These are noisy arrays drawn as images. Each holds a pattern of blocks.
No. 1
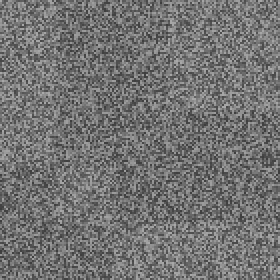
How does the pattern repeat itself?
mirrored about the diagonal from the bottom left
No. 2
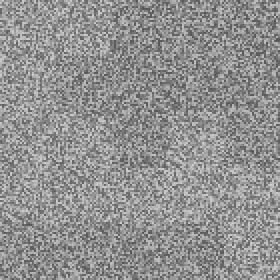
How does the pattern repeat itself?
no symmetry
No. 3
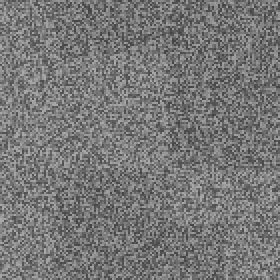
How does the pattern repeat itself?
no symmetry
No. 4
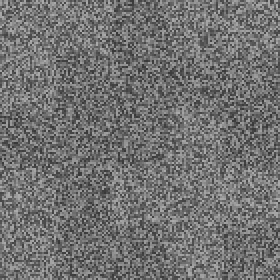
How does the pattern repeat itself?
mirrored about the diagonal from the top left
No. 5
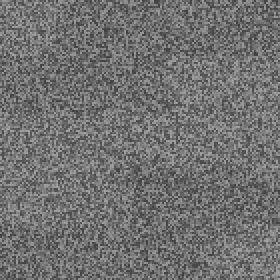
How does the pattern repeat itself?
the same after a half turn
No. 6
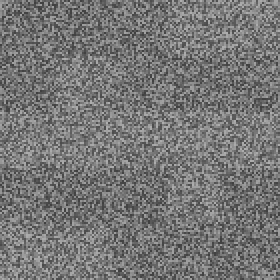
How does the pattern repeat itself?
the same after a half turn
